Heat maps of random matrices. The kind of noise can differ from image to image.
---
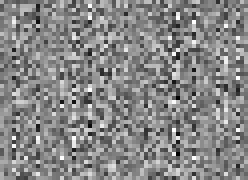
columns of uneven size
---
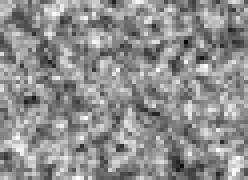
blotchy
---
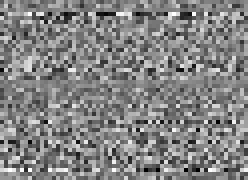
rows of uneven size
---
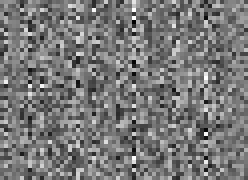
columns of uneven size
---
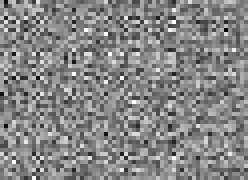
low rank plus noise
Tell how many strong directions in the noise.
one
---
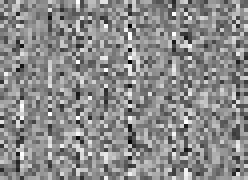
columns of uneven size
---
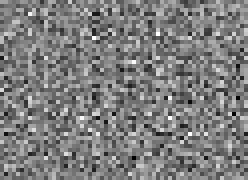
low rank plus noise
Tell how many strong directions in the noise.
one
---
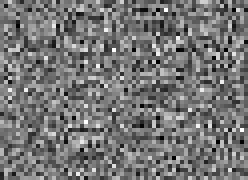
low rank plus noise
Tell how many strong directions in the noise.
three or four
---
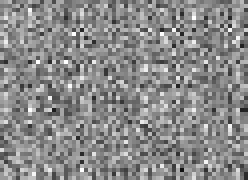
low rank plus noise
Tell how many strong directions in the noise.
one
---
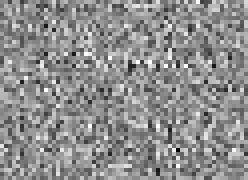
low rank plus noise
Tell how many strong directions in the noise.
three or four
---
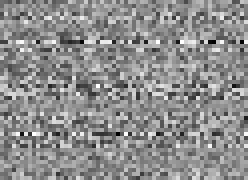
rows of uneven size
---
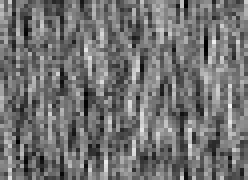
streaked along the columns
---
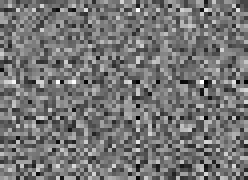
low rank plus noise
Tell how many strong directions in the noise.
one
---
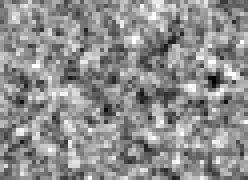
blotchy
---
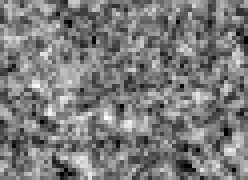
blotchy
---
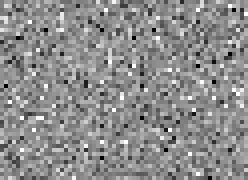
heavy tails
